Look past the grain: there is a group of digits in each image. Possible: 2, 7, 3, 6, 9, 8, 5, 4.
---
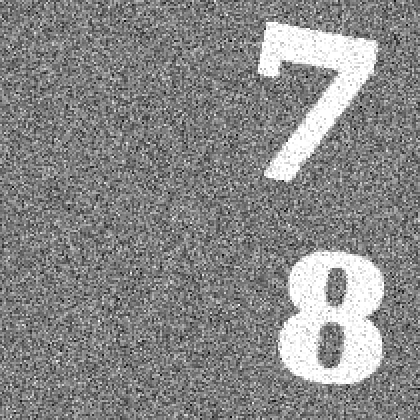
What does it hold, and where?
top right: light 7; bottom right: light 8
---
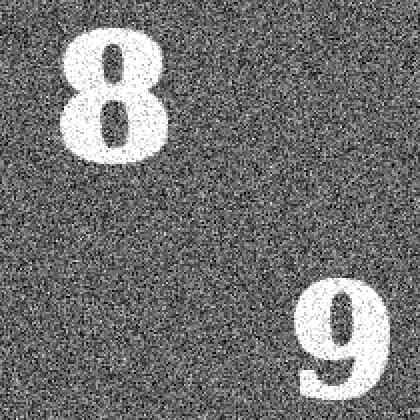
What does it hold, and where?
top left: light 8; bottom right: light 9
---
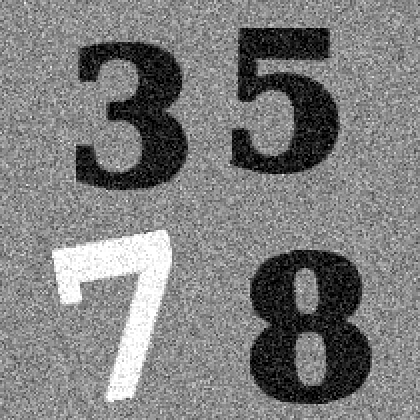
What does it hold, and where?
top left: dark 3; top right: dark 5; bottom left: light 7; bottom right: dark 8
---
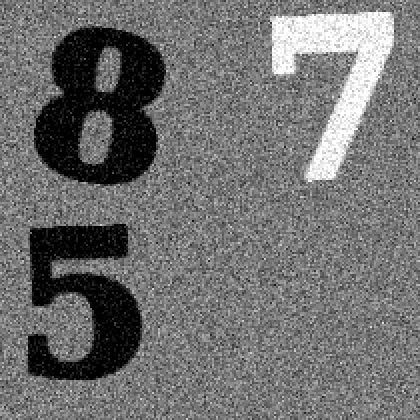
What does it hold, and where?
top left: dark 8; top right: light 7; bottom left: dark 5
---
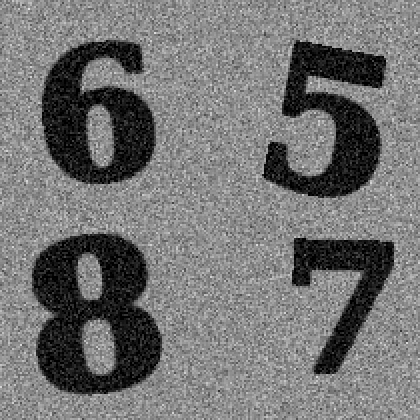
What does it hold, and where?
top left: dark 6; top right: dark 5; bottom left: dark 8; bottom right: dark 7
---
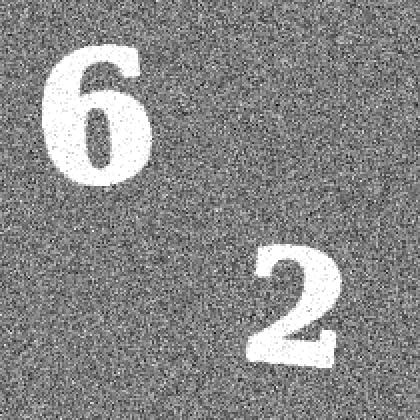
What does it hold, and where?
top left: light 6; bottom right: light 2
